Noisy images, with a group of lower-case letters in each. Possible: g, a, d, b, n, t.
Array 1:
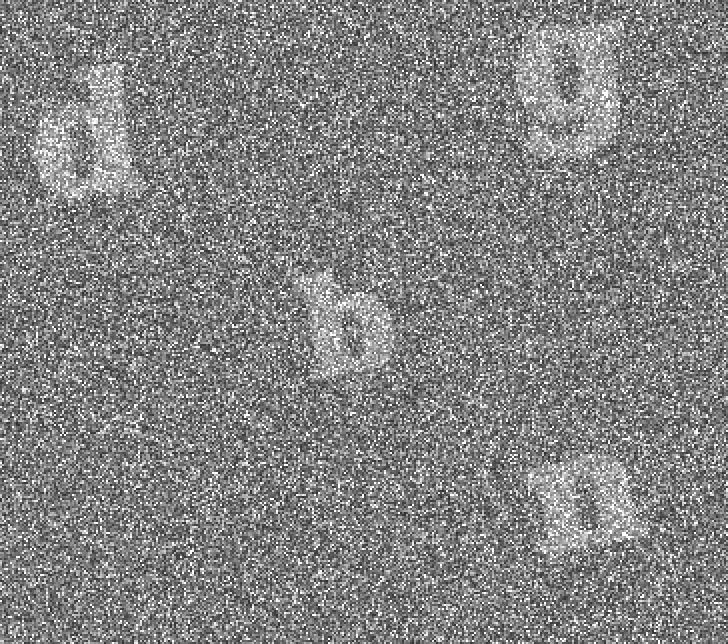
top left: d; top right: g; centre: b; bottom right: n
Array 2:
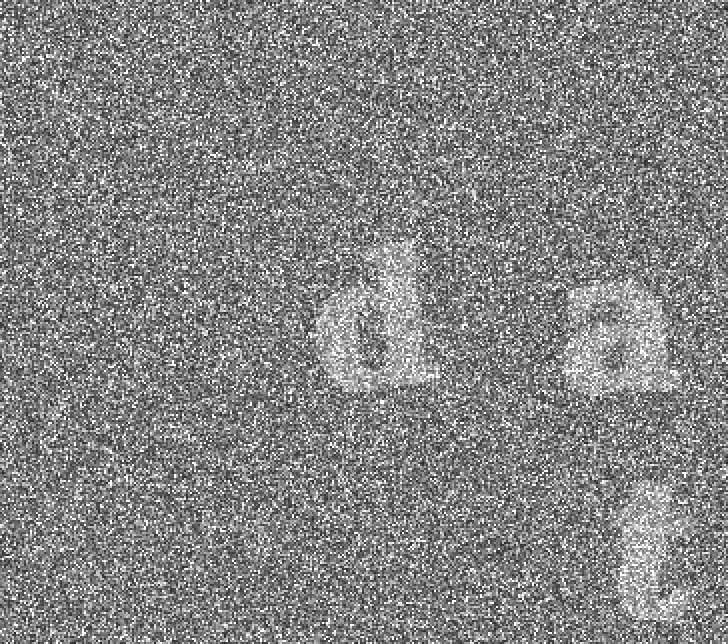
centre: d; middle right: a; bottom right: t
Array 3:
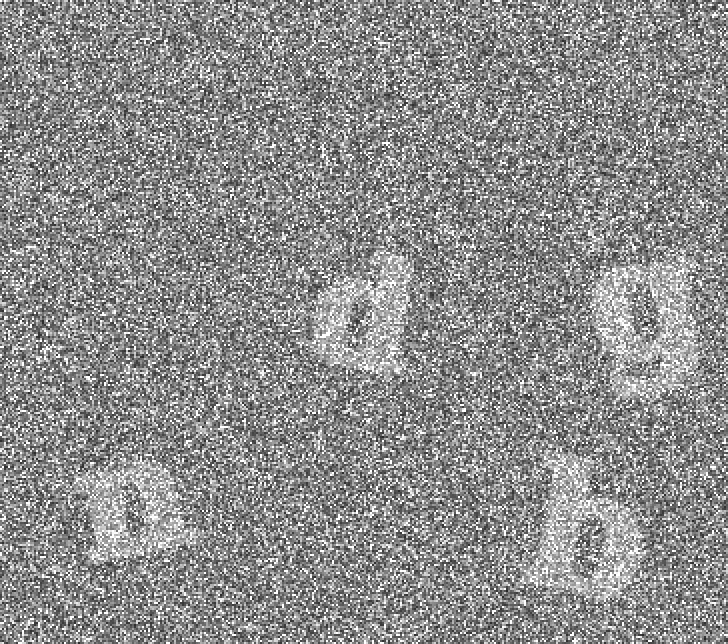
centre: d; middle right: g; bottom left: n; bottom right: b
